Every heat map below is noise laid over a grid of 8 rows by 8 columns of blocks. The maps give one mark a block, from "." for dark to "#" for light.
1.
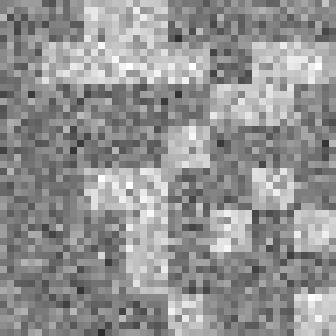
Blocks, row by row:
..##....
.####.##
.....##.
....#...
..##..#.
...#.#.#
...#....
....#..#
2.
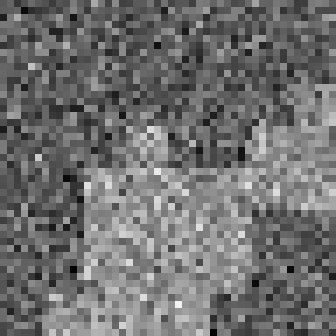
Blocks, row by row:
........
........
.......#
...#..##
..######
..####..
..####..
.####...
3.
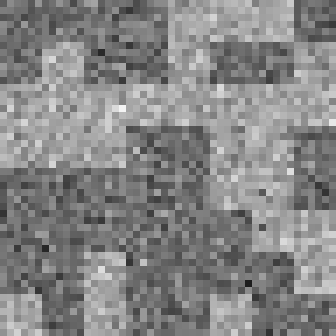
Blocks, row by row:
....###.
.#..#..#
########
###..##.
.....##.
......##
..#....#
#.#..#..
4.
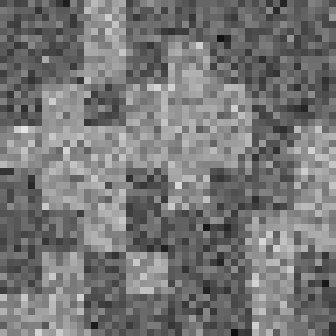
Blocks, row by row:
..#.....
..#.#...
.#.###..
######.#
.##.#..#
..#...##
.#.#..#.
##....#.
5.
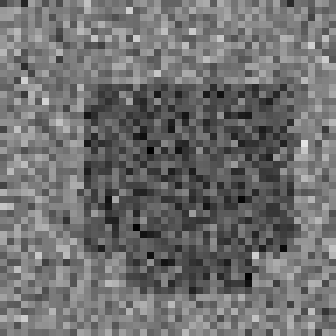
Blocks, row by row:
########
########
##.....#
##.....#
##.....#
##.....#
###...##
########
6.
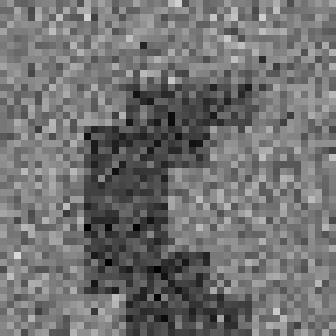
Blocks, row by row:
########
########
###...##
##...###
##..####
##..####
##...###
###...##
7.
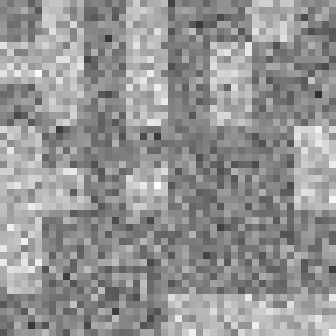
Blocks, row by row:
.#.#..#.
##.#.#..
.#.#.#..
#......#
##.#...#
#.......
#.......
....####
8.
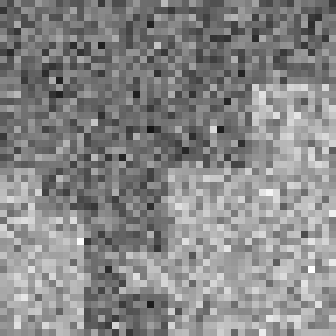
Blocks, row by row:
........
........
......##
......##
#...####
##..####
##.#####
##..####
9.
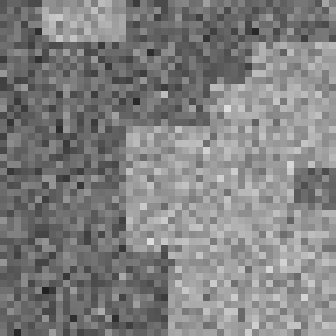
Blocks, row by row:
.##.....
......##
.....###
...#####
...####.
...#####
....####
....####
